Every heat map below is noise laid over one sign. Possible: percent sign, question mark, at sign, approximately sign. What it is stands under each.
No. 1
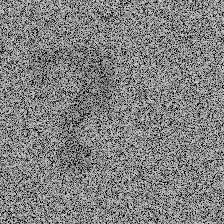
question mark
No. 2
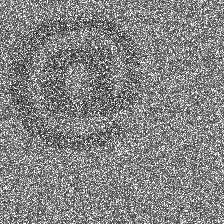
at sign
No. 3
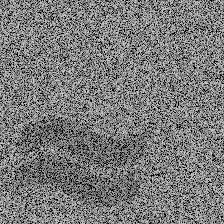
approximately sign
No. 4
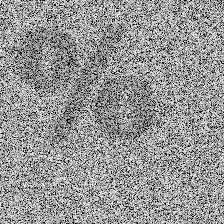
percent sign
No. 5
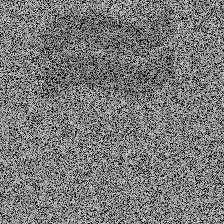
approximately sign
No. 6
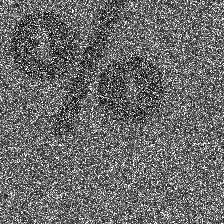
percent sign
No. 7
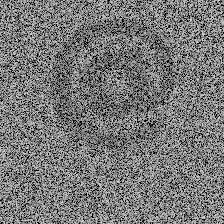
at sign
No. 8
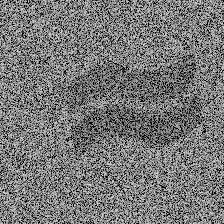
approximately sign
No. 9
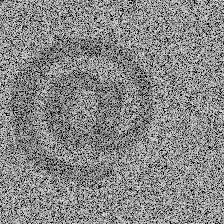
at sign
